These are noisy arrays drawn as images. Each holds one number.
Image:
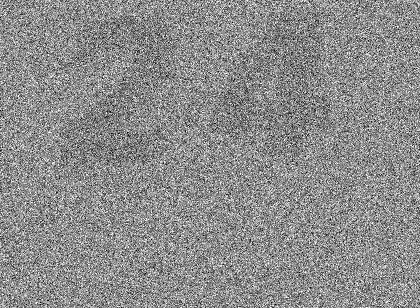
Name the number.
24
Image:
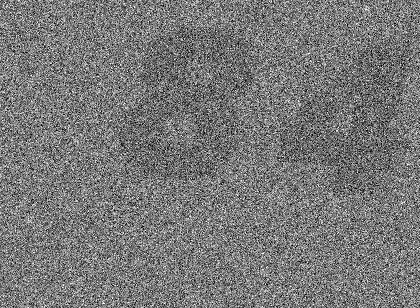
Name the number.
84
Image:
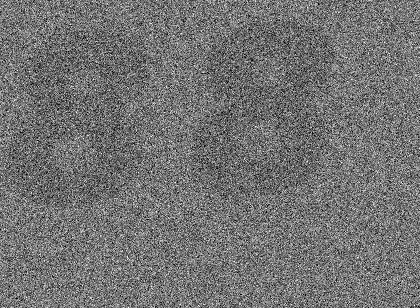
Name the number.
88
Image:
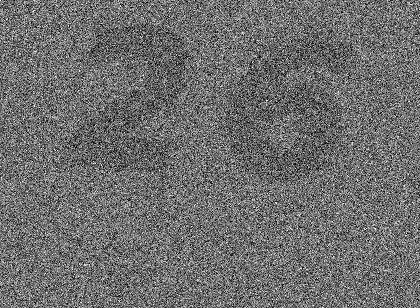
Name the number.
26
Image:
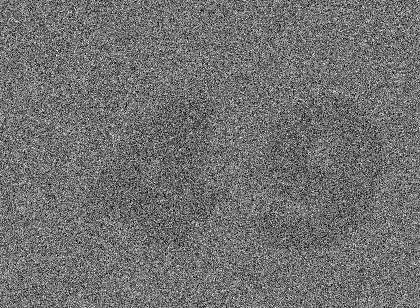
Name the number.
49
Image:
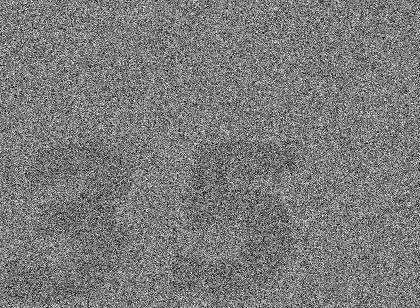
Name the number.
35
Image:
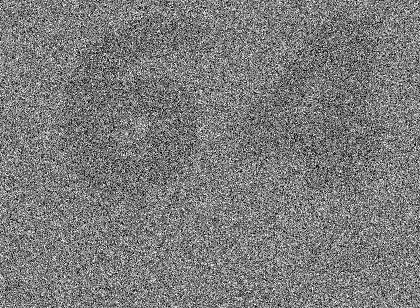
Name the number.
64
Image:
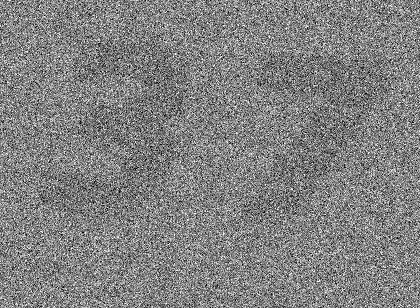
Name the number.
37
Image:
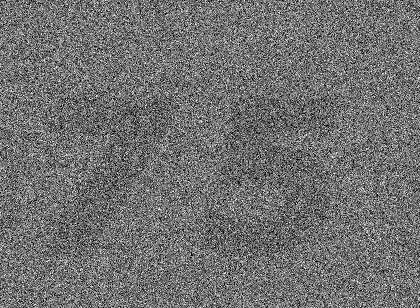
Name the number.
75
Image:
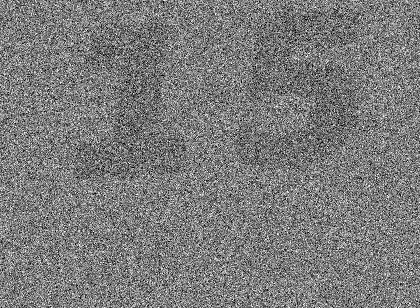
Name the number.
15
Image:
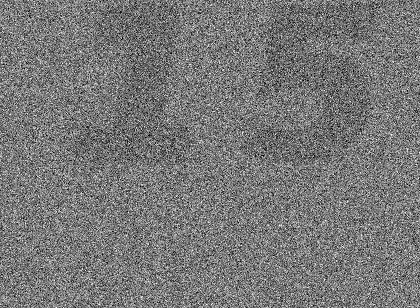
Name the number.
15
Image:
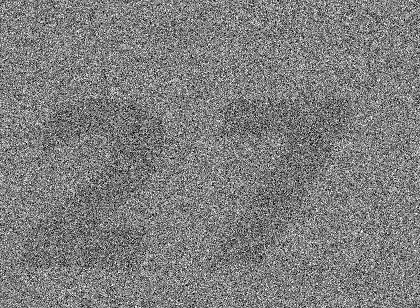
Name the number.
27
